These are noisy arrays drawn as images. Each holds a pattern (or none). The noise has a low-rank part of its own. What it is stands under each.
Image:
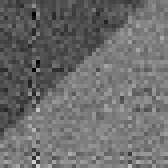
a sharp edge
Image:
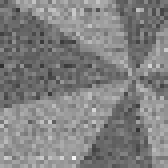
spokes from one point
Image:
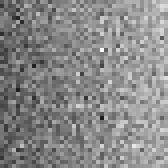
a smooth slope
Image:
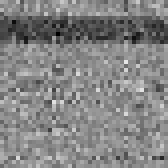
one horizontal stripe
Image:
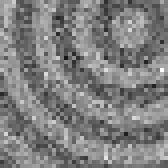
rings round one point
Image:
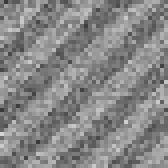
diagonal stripes
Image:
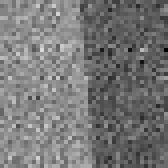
a sharp edge
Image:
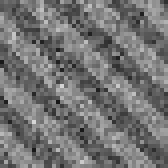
diagonal stripes
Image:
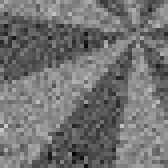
spokes from one point
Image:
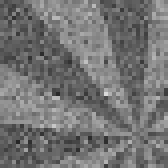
spokes from one point
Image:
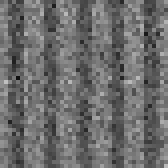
vertical stripes
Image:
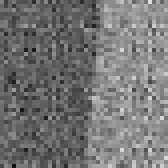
a sharp edge
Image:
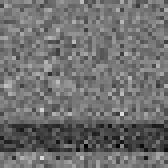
one horizontal stripe
